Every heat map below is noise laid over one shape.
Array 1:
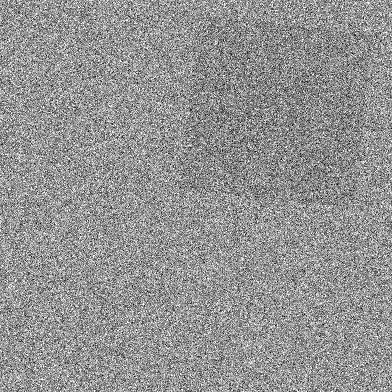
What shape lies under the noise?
square
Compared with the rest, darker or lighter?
darker
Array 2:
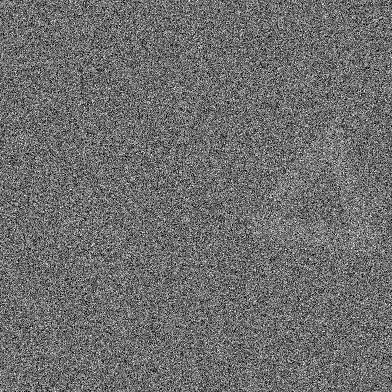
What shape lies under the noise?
triangle frame
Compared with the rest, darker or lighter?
lighter
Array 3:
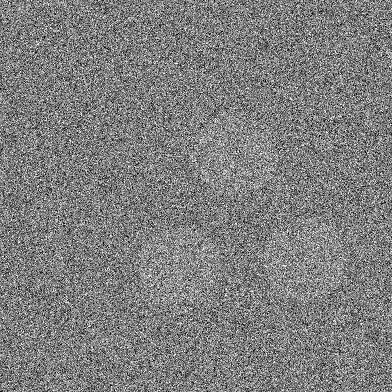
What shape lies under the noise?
three dots
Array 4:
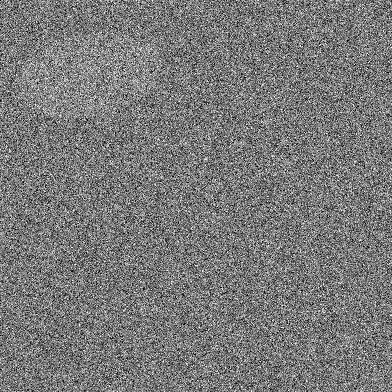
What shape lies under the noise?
ellipse
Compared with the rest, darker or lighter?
lighter
